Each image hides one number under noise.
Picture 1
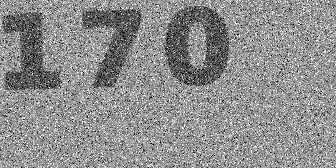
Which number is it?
170
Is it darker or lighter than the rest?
darker
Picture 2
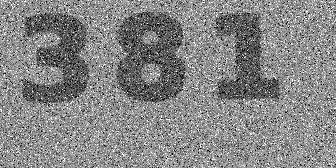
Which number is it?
381
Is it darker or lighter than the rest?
darker
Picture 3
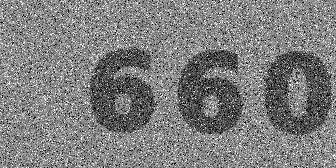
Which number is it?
660
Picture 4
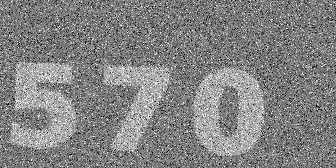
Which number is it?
570
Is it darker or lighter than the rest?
lighter
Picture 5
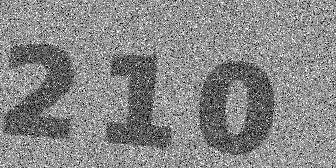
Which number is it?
210
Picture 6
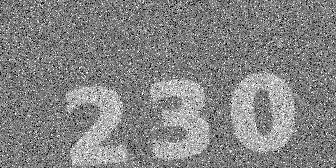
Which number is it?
230
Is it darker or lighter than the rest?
lighter
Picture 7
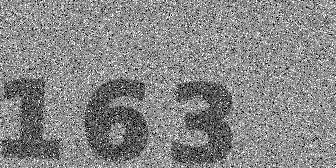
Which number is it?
163
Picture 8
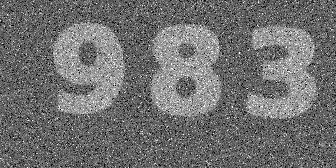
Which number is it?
983
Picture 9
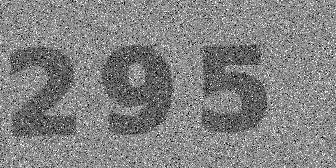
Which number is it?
295
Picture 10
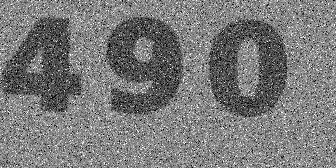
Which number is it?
490
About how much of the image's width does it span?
nearly all
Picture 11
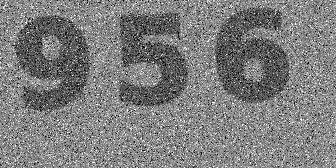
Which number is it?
956
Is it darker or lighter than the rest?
darker
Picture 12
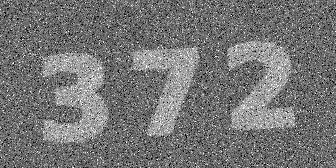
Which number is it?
372
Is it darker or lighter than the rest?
lighter
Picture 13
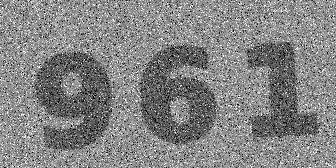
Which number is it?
961
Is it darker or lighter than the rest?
darker
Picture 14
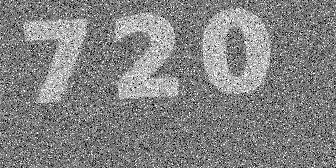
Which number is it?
720
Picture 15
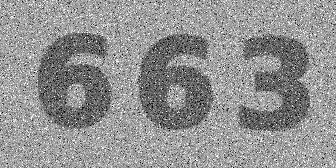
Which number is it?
663
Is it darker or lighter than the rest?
darker
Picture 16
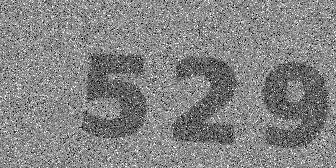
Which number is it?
529
